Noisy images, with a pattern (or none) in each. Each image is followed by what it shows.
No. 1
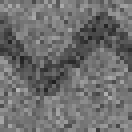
a wavy band
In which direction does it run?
left to right
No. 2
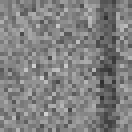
one vertical stripe
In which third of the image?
right
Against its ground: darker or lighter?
darker
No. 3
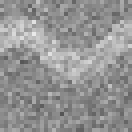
a wavy band
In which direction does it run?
left to right
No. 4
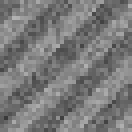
diagonal stripes
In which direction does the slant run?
bottom left to top right
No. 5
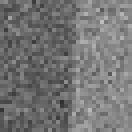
a sharp edge
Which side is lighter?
right
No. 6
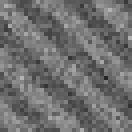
diagonal stripes
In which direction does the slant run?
top left to bottom right
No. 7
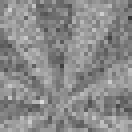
spokes from one point
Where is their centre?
bottom middle
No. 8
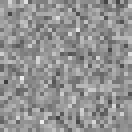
only noise
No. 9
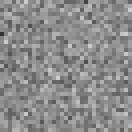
only noise
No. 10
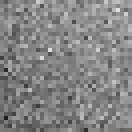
a smooth slope
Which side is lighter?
top right
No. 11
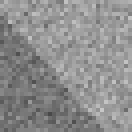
a sharp edge
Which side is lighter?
top right
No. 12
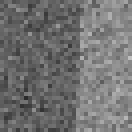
a sharp edge
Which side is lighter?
right
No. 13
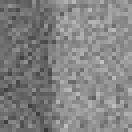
a sharp edge
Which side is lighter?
right
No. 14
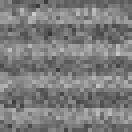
horizontal stripes
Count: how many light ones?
4
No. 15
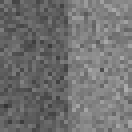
a sharp edge
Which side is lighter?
right
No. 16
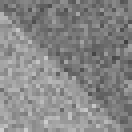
a sharp edge
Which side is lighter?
bottom left
